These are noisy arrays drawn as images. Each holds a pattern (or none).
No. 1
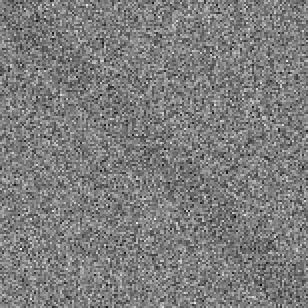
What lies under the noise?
a diagonal band
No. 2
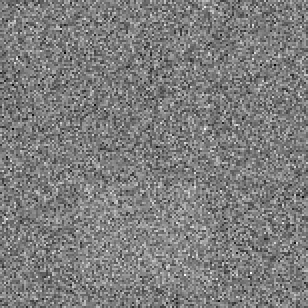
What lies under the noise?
one block
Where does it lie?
bottom middle
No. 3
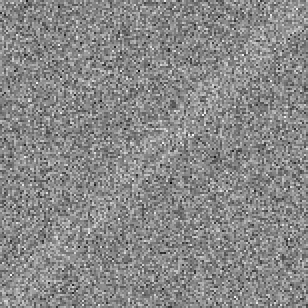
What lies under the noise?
a diagonal band
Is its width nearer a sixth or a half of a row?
a sixth
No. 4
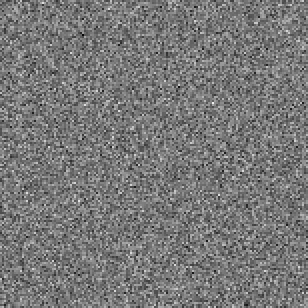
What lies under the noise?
only noise
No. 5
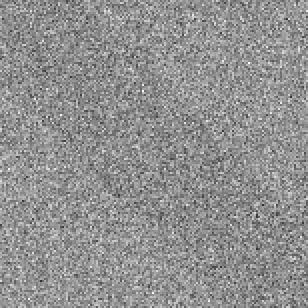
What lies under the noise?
a diagonal band
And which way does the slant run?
top left to bottom right
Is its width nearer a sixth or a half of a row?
a half
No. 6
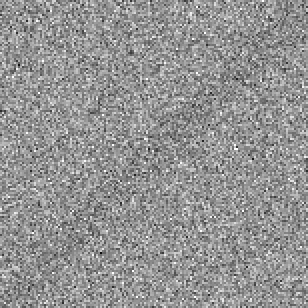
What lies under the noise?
a diagonal band
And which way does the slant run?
bottom left to top right
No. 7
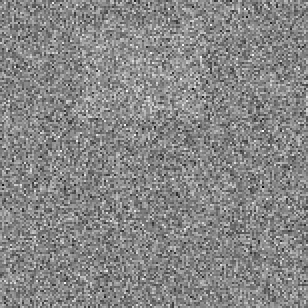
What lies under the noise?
one block
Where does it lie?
top middle
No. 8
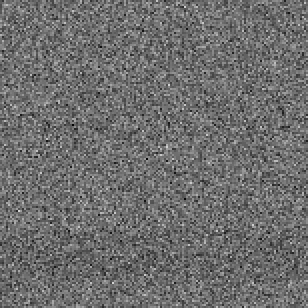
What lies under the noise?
one band of rows
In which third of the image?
bottom
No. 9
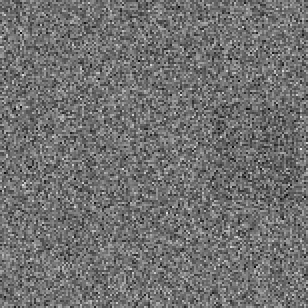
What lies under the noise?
one block
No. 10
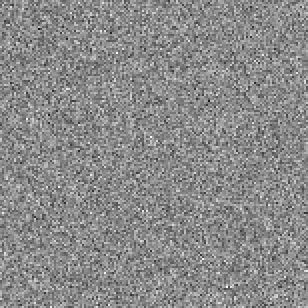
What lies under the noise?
only noise
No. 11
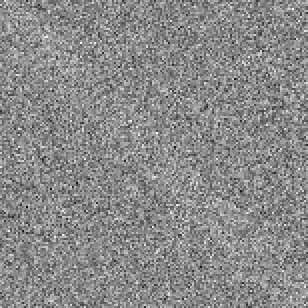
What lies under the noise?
a diagonal band
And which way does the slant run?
top left to bottom right
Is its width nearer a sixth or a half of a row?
a sixth
